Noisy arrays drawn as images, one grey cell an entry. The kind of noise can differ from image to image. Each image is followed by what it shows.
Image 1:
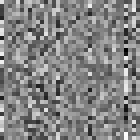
columns of uneven size
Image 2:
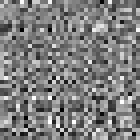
low rank plus noise
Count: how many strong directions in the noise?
two
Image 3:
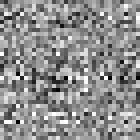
low rank plus noise
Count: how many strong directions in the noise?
three or four
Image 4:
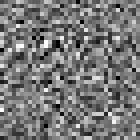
low rank plus noise
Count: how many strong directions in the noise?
three or four
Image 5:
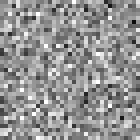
independent entries
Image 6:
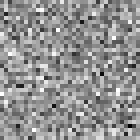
independent entries
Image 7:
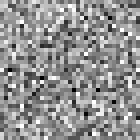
independent entries
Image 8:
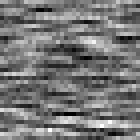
streaked along the rows
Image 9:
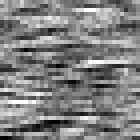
streaked along the rows
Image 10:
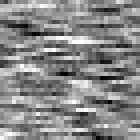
streaked along the rows
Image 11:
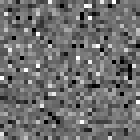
heavy tails
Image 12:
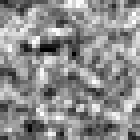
blotchy
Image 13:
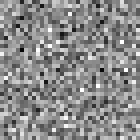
independent entries
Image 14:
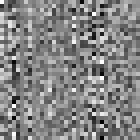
columns of uneven size
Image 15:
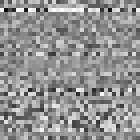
rows of uneven size
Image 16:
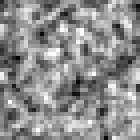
blotchy
